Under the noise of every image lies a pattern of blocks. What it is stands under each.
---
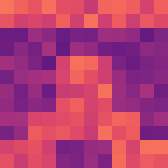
left and right mirror each other
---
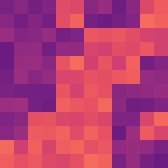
no symmetry
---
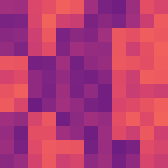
top and bottom mirror each other
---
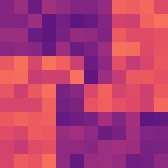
the same after a half turn
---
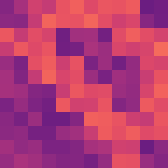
mirrored about the diagonal from the bottom left
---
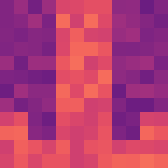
left and right mirror each other
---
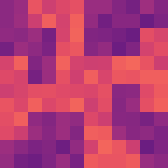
the same after a half turn
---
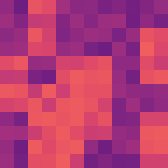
no symmetry
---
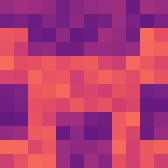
left and right mirror each other
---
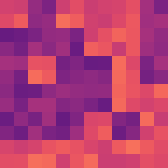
no symmetry
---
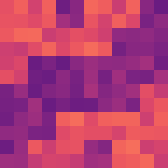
the same after a half turn
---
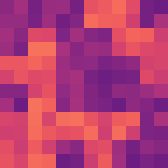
mirrored about the diagonal from the bottom left
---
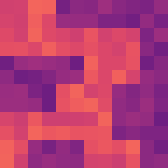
no symmetry
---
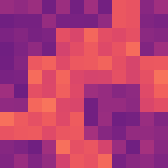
mirrored about the diagonal from the top left
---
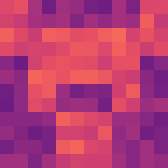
left and right mirror each other
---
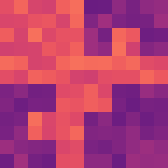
mirrored about the diagonal from the top left
